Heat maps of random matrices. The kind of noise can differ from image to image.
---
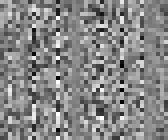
columns of uneven size
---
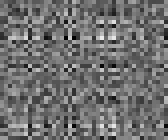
low rank plus noise
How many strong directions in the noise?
one
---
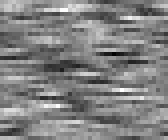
streaked along the rows
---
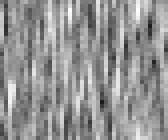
streaked along the columns
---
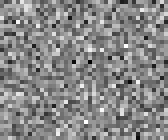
independent entries
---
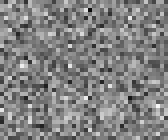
low rank plus noise
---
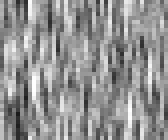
streaked along the columns
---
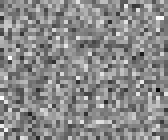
independent entries
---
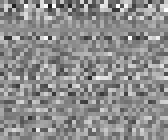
rows of uneven size
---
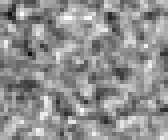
blotchy
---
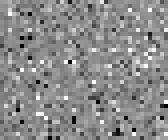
heavy tails
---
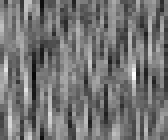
streaked along the columns
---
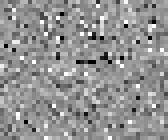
heavy tails
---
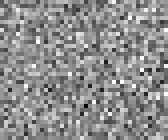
independent entries
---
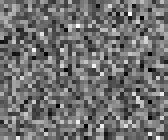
independent entries
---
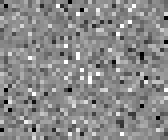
heavy tails
